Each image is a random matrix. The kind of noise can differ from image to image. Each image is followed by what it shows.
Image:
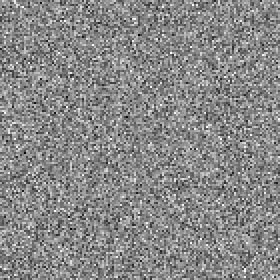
independent entries
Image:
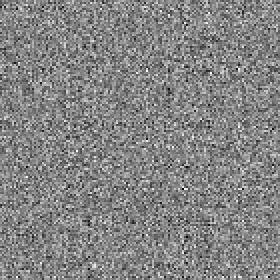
low rank plus noise
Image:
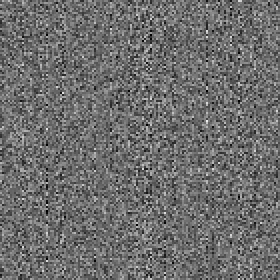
columns of uneven size
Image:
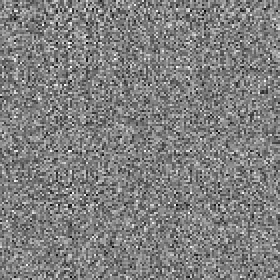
low rank plus noise
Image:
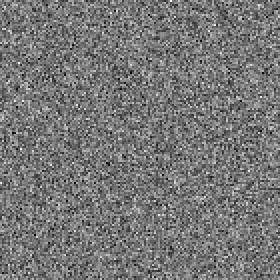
independent entries
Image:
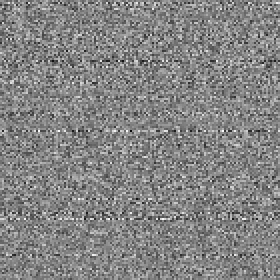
rows of uneven size
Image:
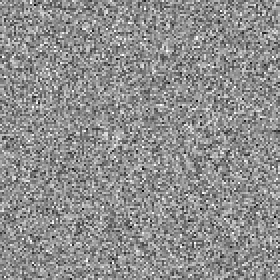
independent entries
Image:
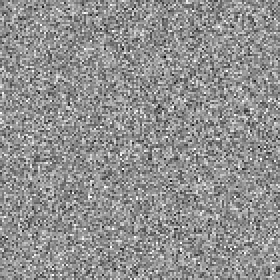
independent entries
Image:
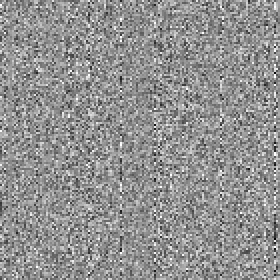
columns of uneven size
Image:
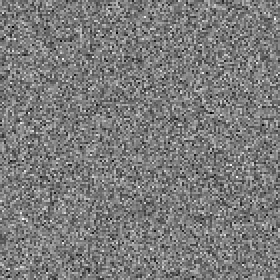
independent entries
